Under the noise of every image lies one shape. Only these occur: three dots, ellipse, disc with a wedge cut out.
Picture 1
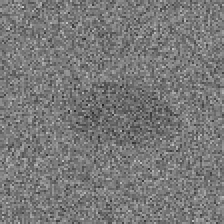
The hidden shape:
ellipse
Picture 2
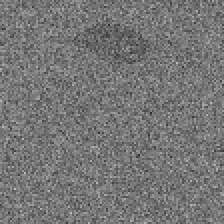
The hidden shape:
ellipse
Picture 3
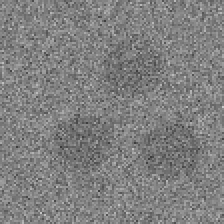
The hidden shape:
three dots
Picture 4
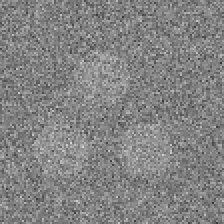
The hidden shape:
three dots
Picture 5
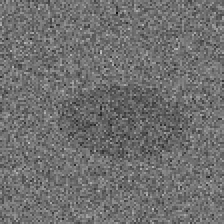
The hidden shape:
ellipse
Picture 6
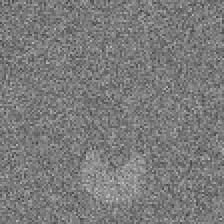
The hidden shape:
disc with a wedge cut out
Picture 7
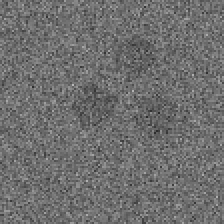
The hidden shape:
three dots
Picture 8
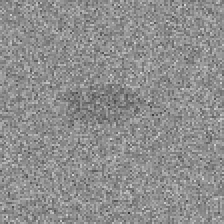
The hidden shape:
ellipse
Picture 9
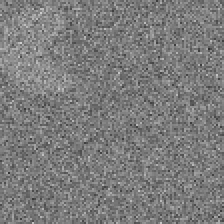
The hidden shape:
disc with a wedge cut out
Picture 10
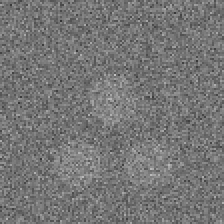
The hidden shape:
three dots
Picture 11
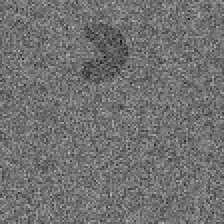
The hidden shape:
disc with a wedge cut out
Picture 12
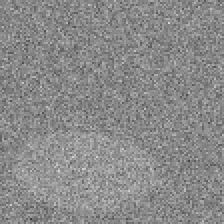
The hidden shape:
ellipse
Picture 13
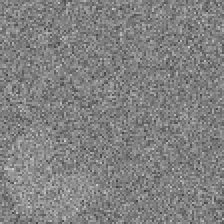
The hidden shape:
disc with a wedge cut out
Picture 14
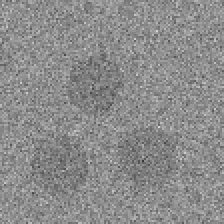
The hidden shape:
three dots
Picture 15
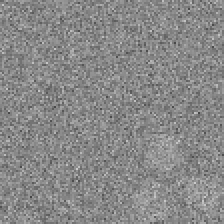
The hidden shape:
three dots
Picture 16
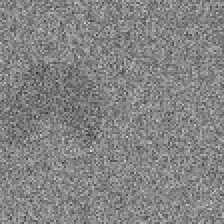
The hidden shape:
disc with a wedge cut out
